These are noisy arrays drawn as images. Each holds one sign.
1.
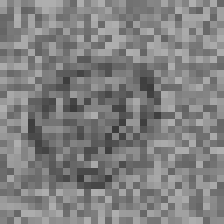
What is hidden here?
dark at sign
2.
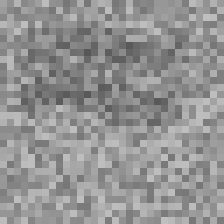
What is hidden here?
dark approximately sign
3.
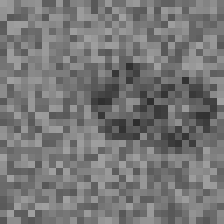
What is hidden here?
dark infinity sign
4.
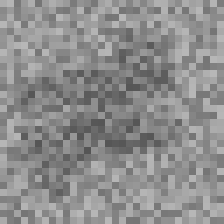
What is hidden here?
dark not-equal sign
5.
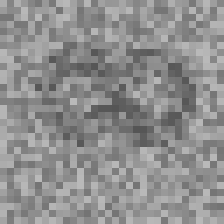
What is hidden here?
dark infinity sign
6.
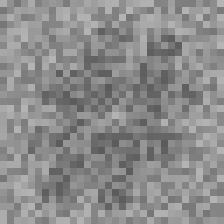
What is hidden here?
dark hash sign
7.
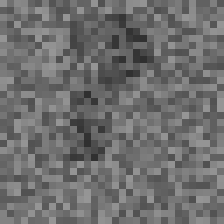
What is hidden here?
dark question mark
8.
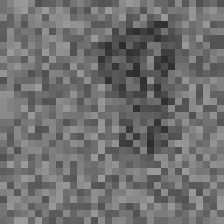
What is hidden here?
dark pilcrow
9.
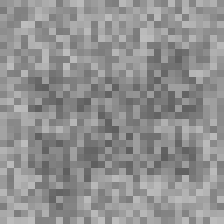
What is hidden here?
dark not-equal sign
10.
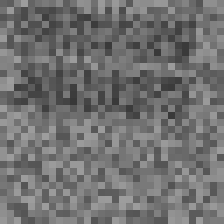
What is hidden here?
dark equals sign
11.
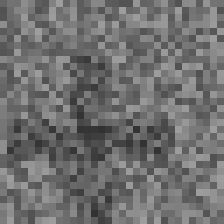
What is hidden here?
dark plus sign
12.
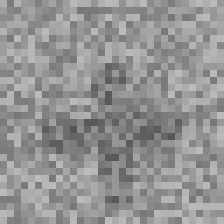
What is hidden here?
dark plus sign
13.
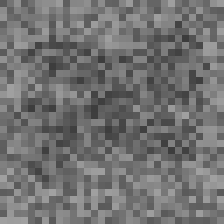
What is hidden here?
dark not-equal sign
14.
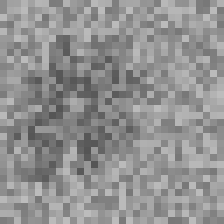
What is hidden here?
dark hash sign
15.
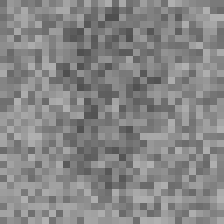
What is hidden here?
dark pilcrow
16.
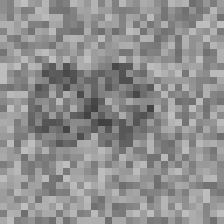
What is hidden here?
dark infinity sign
